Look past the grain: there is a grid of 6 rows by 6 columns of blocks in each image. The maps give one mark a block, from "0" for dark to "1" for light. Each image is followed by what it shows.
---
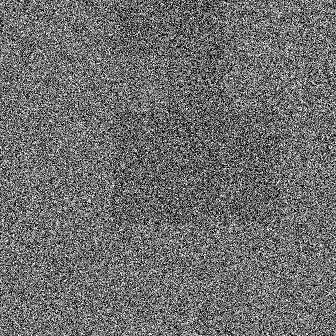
1 1 0 0 1 1
1 1 1 0 1 1
1 1 0 0 0 1
1 1 0 0 0 1
1 1 1 1 1 1
1 1 1 1 1 1
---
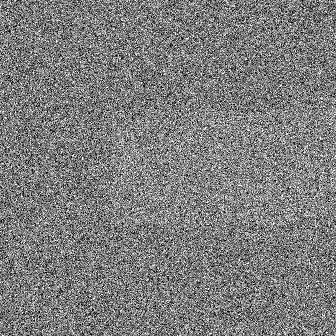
0 0 0 0 0 0
0 0 0 0 0 0
0 0 1 1 1 1
0 0 1 1 1 1
0 0 0 0 0 0
0 0 0 0 0 0
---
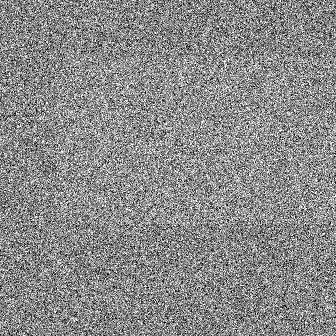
0 0 0 0 0 0
0 1 1 1 1 1
0 1 1 1 1 1
0 1 1 1 1 1
0 0 0 0 0 0
0 0 0 0 0 0
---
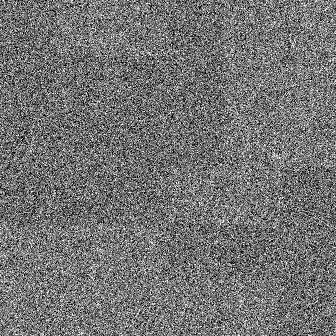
0 1 1 0 1 1
0 0 0 0 1 1
0 0 0 0 1 1
0 0 0 1 1 0
1 1 1 0 0 0
1 1 1 1 1 0
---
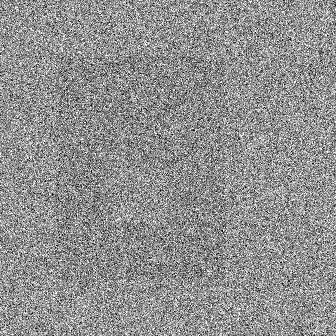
1 1 1 1 1 1
1 0 0 0 1 1
1 0 0 0 1 1
1 0 1 0 1 1
1 0 0 0 1 1
1 1 1 1 1 1
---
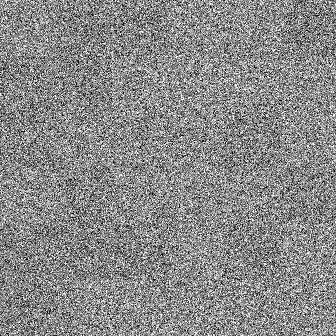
1 0 0 1 1 0
0 0 1 1 1 1
0 1 1 1 0 1
1 0 1 1 1 0
0 0 0 1 0 1
0 1 1 1 1 1
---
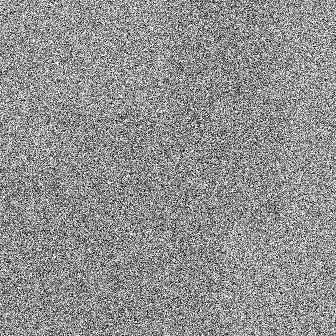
1 1 1 0 0 1
1 1 1 0 0 1
1 0 0 0 0 1
0 0 0 0 0 1
0 0 0 0 1 1
0 0 0 0 1 1
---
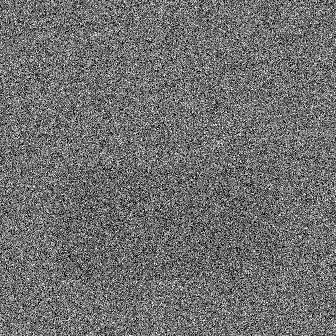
1 1 1 1 1 1
1 1 1 1 1 1
1 1 1 1 1 1
1 0 0 0 0 1
1 0 0 0 0 1
1 1 1 1 1 1
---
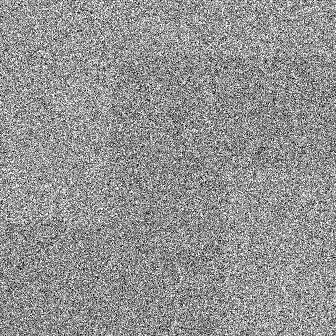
1 1 1 1 1 1
1 1 0 0 0 0
1 1 0 0 0 0
1 1 0 0 1 1
0 0 0 0 1 1
0 0 0 0 1 1
